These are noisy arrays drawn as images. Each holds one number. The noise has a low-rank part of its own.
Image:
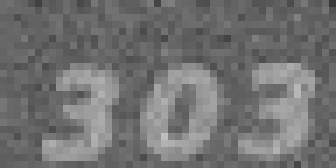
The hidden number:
303
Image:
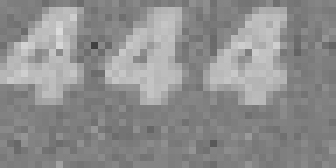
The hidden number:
444
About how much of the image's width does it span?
nearly all
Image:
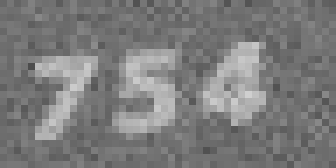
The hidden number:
754
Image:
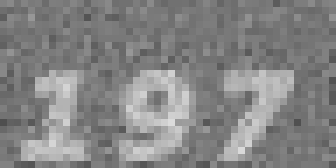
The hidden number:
197
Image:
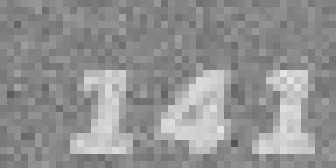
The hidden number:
141
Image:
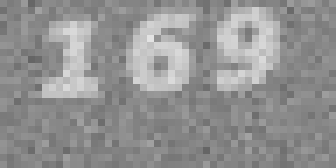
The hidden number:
169
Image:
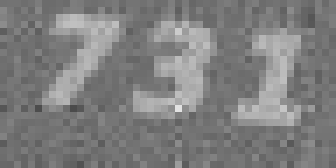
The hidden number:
731
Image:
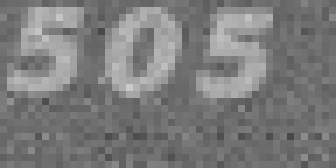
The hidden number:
505
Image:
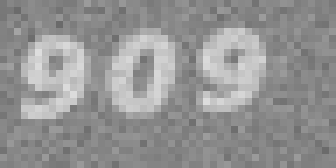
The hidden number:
909
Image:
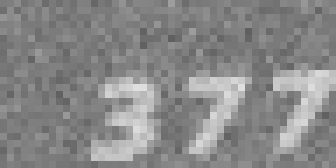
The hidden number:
377
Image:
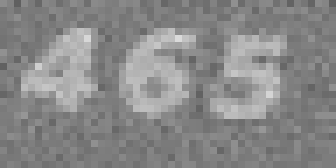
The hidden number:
465
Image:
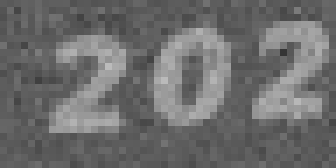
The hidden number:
202
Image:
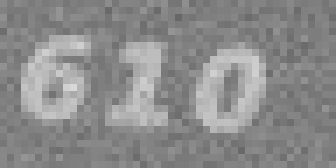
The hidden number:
610
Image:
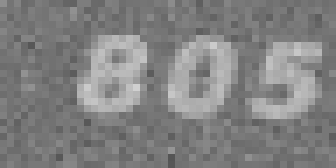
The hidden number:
805
